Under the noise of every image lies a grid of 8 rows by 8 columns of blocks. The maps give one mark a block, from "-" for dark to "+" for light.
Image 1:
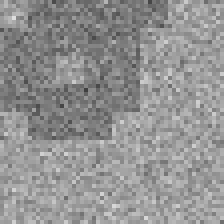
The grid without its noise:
+-----++
-----+++
--+--+++
-----+++
+---++++
++++++++
++++++++
++++++++
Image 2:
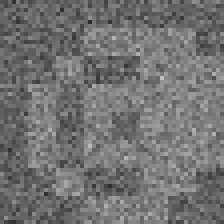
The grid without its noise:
--------
---++++-
--+--+++
-+-+++++
-+-+-+++
-+-+++++
--+--++-
---+++--
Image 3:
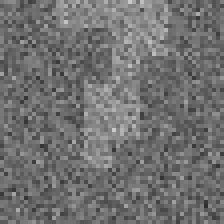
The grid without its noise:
--++++--
----++--
----+---
---++---
---++---
---+----
--------
--------
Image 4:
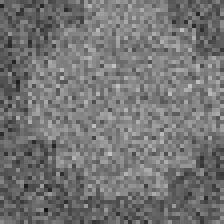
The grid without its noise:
---+++--
--+++++-
-+++++++
-+++++++
-+++++++
--+++++-
---+++--
--------
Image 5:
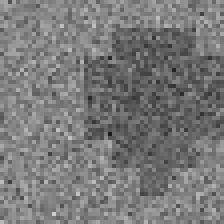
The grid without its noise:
++++++++
++++---+
+++-----
+++-----
+++-----
++++---+
+++++-++
++++++++
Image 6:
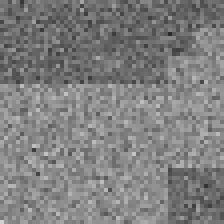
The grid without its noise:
--------
-------+
------++
++++++++
++++++++
++++++++
++++++--
++++++--
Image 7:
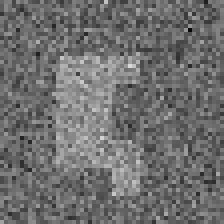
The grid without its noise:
--------
--------
--+++---
--++----
--++----
--+++---
----+---
--------
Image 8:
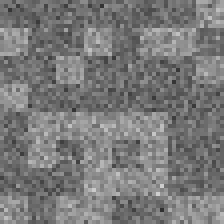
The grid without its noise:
-------+
+--+-++-
--+----+
+-------
-+++++--
-+-+-+--
---+++--
+-++--++
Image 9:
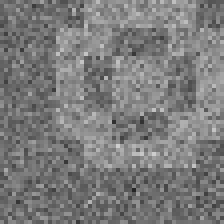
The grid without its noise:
---++++-
--++--++
--+-++-+
--+-++-+
--++--++
---++++-
--------
--------
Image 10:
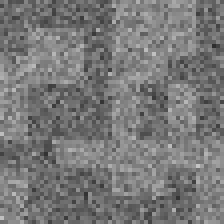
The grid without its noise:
----+++-
-++-+++-
+++-++--
+---+-+-
+---+-+-
--++++++
+---++-+
+------+
